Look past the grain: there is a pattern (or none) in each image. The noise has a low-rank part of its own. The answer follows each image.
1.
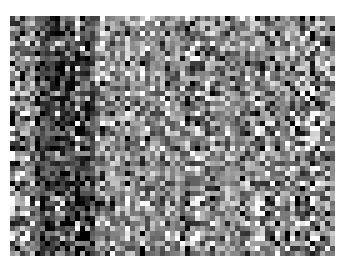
one band of columns
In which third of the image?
left
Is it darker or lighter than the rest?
darker
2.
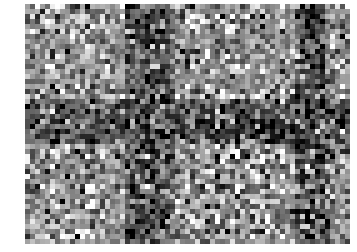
bands of rows crossing bands of columns
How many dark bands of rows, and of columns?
1 and 2
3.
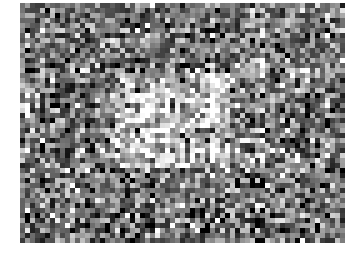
one block
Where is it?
centre
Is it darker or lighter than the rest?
lighter
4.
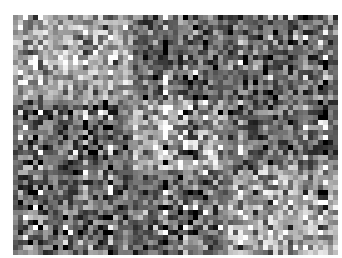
blocks along the diagonal
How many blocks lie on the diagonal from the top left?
3
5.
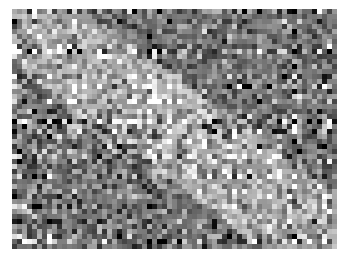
a diagonal band
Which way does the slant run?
top left to bottom right
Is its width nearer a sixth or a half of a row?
a half
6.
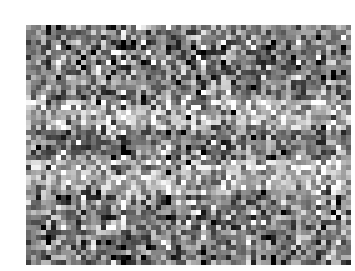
bands of rows
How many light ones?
2
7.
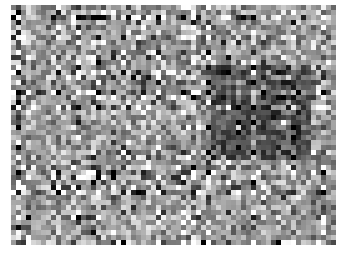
one block
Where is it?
middle right
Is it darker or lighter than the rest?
darker
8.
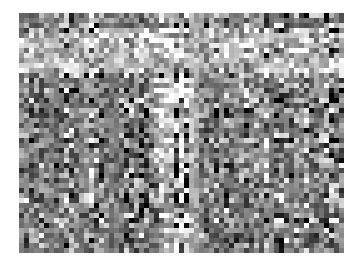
bands of rows crossing bands of columns
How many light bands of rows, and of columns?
1 and 1
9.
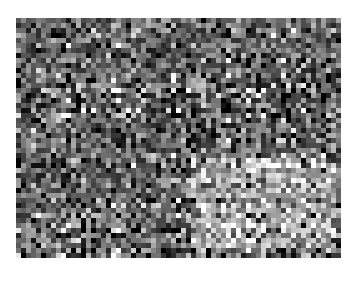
one block
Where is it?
bottom right
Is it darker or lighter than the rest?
lighter
